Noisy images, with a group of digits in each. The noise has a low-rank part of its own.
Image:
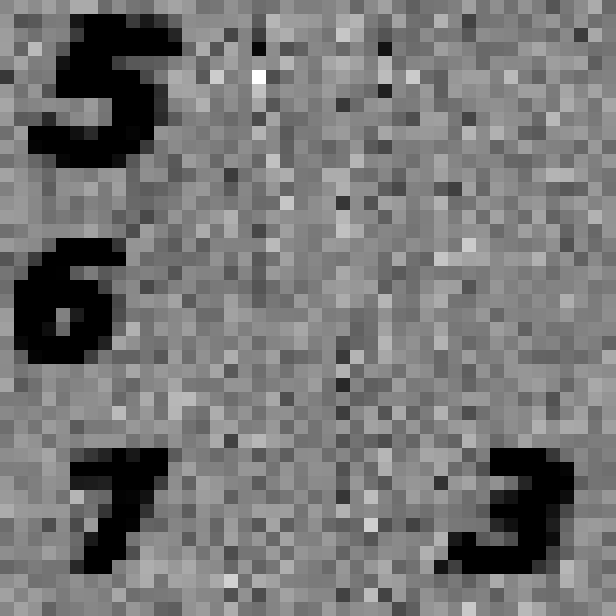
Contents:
top left: 5; middle left: 6; bottom left: 7; bottom right: 3
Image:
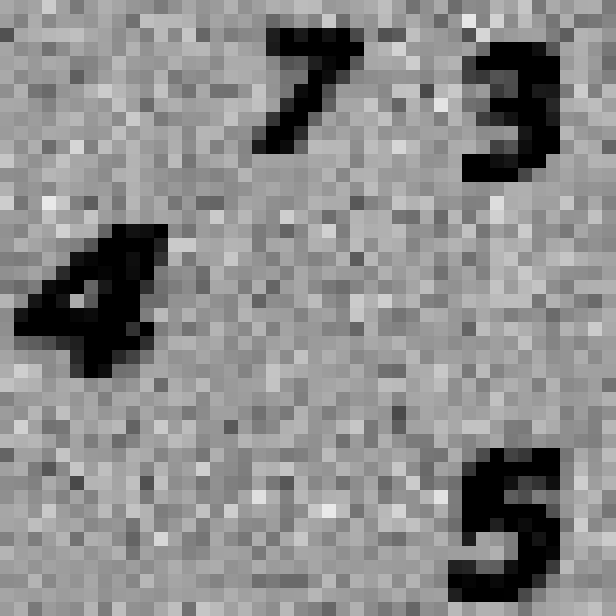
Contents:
top middle: 7; top right: 3; middle left: 4; bottom right: 5
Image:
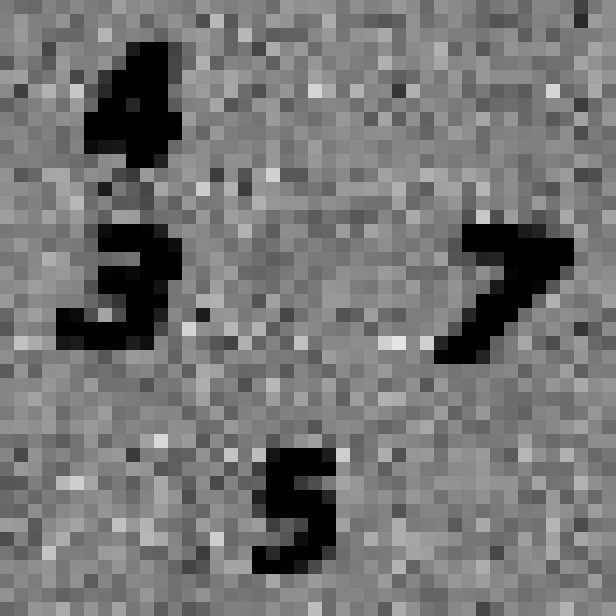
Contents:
top left: 4; middle left: 3; middle right: 7; bottom middle: 5
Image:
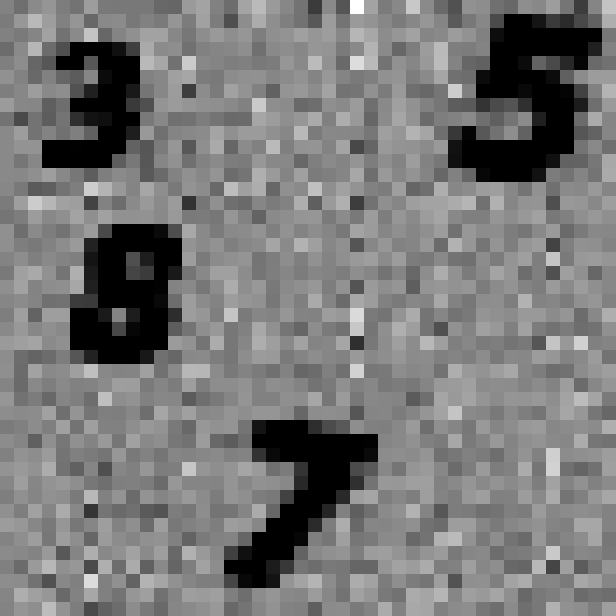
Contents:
top left: 3; top right: 5; middle left: 8; bottom middle: 7
